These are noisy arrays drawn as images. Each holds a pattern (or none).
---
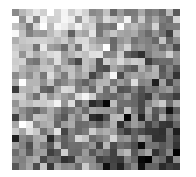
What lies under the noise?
a smooth slope
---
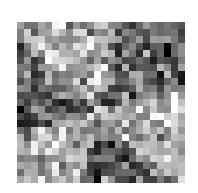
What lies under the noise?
spokes from one point
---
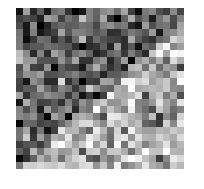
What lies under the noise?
a sharp edge
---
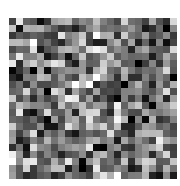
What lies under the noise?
only noise
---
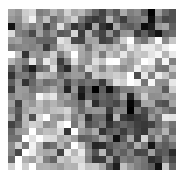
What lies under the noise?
spokes from one point
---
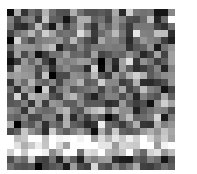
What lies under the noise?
one horizontal stripe
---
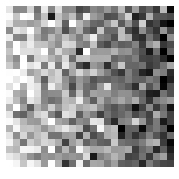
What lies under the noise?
a smooth slope
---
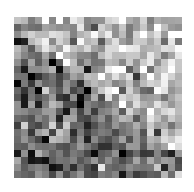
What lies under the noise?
a sharp edge
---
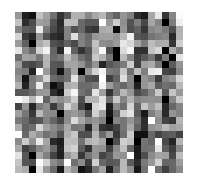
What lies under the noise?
vertical stripes
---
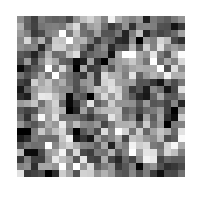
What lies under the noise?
rings round one point
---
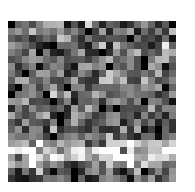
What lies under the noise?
one horizontal stripe
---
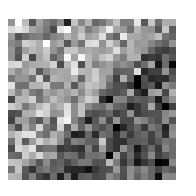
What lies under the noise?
a sharp edge
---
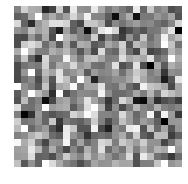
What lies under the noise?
only noise
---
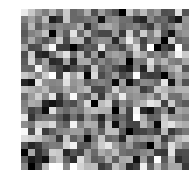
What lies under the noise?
only noise
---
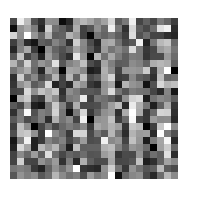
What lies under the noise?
vertical stripes
